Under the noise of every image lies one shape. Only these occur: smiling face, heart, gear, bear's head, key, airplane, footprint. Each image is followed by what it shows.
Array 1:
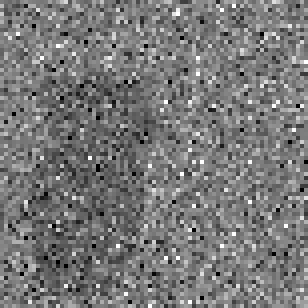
footprint
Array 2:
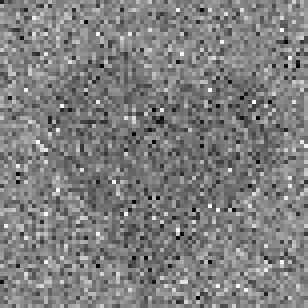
heart
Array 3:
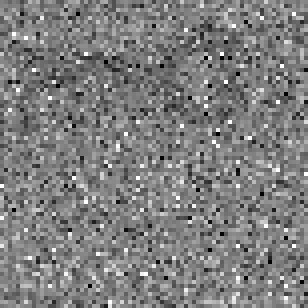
key
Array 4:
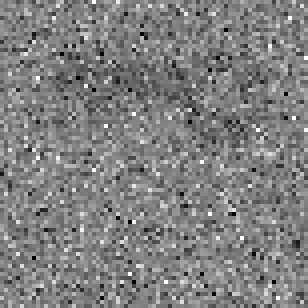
key
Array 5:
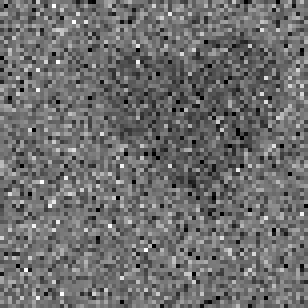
heart
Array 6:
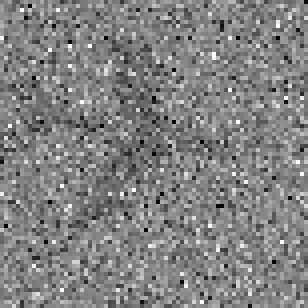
airplane
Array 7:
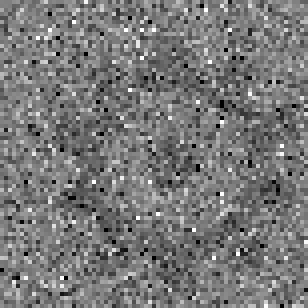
gear
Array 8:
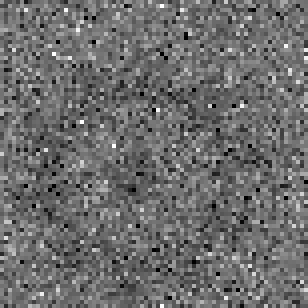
gear
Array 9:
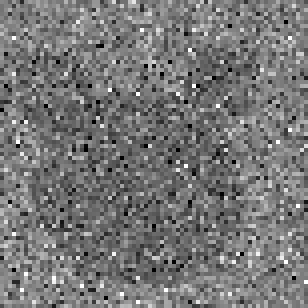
bear's head
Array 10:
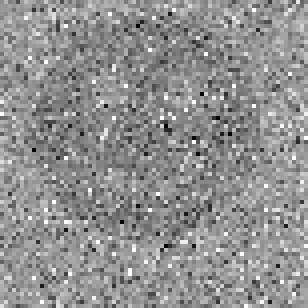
smiling face
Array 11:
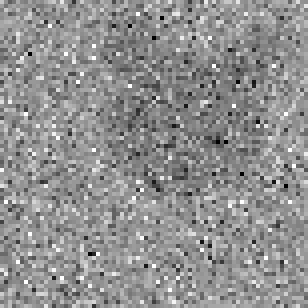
bear's head
